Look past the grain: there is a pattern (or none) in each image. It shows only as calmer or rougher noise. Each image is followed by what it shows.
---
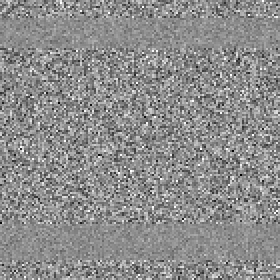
bands of rows
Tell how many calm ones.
2
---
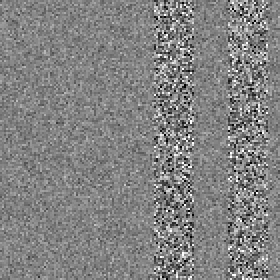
bands of columns
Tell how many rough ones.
2
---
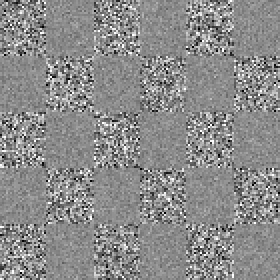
a checkerboard
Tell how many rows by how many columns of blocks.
5 by 6
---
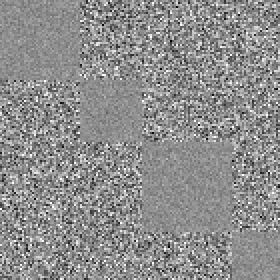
blocks along the diagonal
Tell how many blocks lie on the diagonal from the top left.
4
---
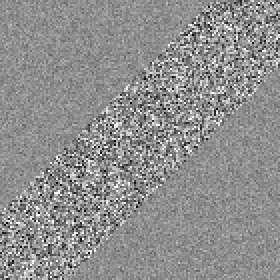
a diagonal band
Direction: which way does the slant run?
bottom left to top right
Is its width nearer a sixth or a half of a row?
a half
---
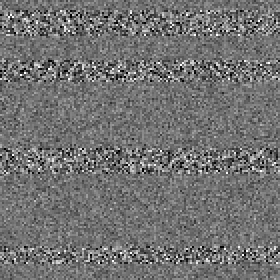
bands of rows
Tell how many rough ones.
4
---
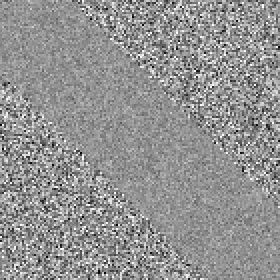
a diagonal band
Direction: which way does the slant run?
top left to bottom right
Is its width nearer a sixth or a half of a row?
a half
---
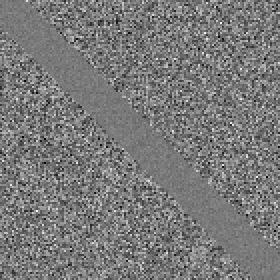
a diagonal band
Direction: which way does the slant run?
top left to bottom right
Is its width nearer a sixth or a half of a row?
a sixth
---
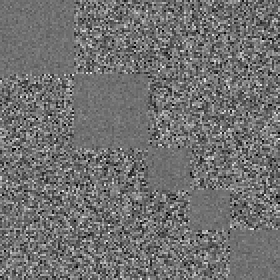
blocks along the diagonal
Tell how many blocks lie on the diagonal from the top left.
5
